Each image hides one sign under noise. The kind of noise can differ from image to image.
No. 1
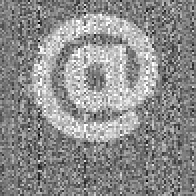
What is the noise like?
columns of uneven size
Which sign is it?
at sign
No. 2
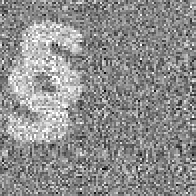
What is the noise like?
low rank plus noise
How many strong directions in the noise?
five to eight
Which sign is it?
section sign
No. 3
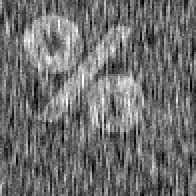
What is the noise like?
streaked along the columns
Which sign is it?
percent sign
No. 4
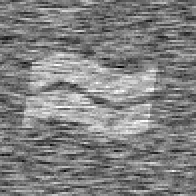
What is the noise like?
streaked along the rows
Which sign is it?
approximately sign
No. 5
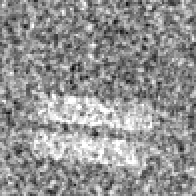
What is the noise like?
blotchy
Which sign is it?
equals sign
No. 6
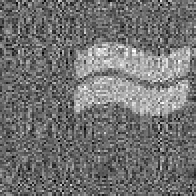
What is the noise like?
low rank plus noise
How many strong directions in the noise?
three or four
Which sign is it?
approximately sign
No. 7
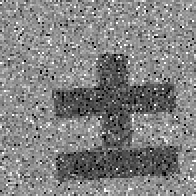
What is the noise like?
heavy tails
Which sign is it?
plus-minus sign
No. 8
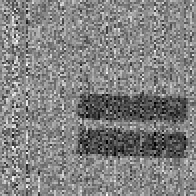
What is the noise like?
columns of uneven size
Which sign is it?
equals sign
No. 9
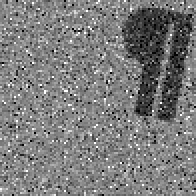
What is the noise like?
heavy tails
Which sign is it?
pilcrow
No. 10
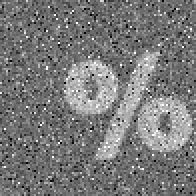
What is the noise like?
heavy tails
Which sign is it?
percent sign
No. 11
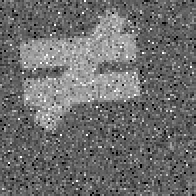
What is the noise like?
heavy tails
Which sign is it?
not-equal sign
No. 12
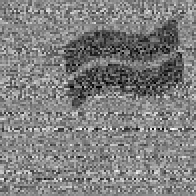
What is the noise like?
rows of uneven size
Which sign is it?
approximately sign
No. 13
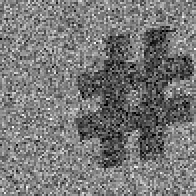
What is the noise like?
independent entries
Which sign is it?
hash sign
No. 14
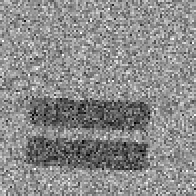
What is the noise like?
independent entries
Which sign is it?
equals sign
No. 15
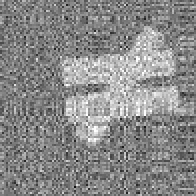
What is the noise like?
low rank plus noise
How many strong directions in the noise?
one
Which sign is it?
not-equal sign
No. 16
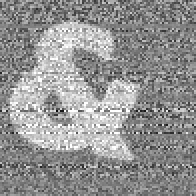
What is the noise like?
rows of uneven size
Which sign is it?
ampersand
